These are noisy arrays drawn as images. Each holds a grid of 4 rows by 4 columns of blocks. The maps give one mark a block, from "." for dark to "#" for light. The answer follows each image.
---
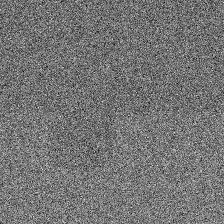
. . . .
. . . .
# . # #
# # # #
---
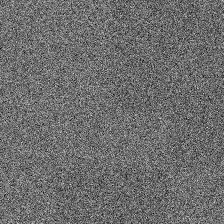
# # . .
# # . .
# # # .
# . . #
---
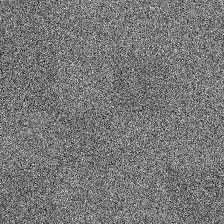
. # # #
. # . #
# . # #
. # # .
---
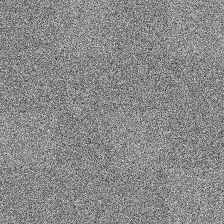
. # . #
. . . .
# . # .
. . . #
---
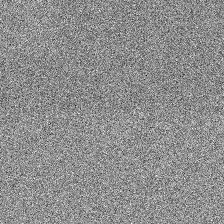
# . . .
. . . .
# # # #
# # # #
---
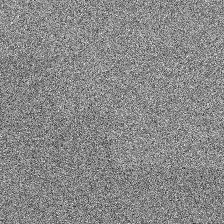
# # # #
. # # #
. . # #
. . . .
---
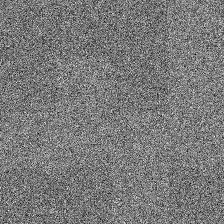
. . . #
. # . #
# # # #
. . # .
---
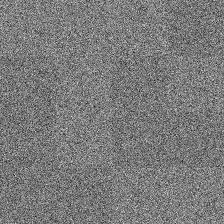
# # # .
. # . #
. # . .
. . # #
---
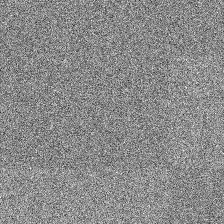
. . . .
. . . #
. . . #
# # # .
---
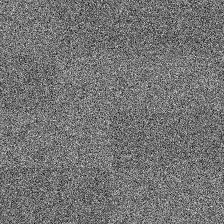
# . . .
. # # #
# # . .
. . # #
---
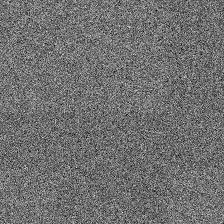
# # # .
# # # .
. . . .
# . . #
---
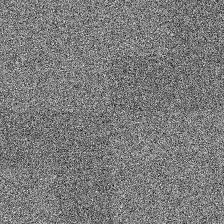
# # # .
# # . .
. . # #
# . # #
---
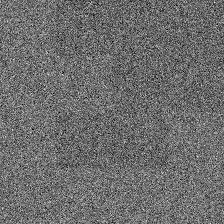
# . . .
# # . .
# . . #
# # # #
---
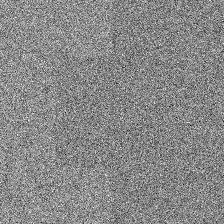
# # . .
# . . .
# . . .
# # . .
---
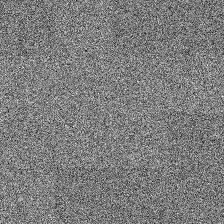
. # . .
# # # #
# # # .
# . . .
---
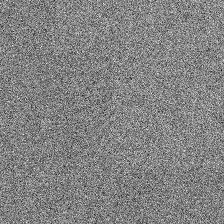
. # # #
. . # #
. . # #
. . . .
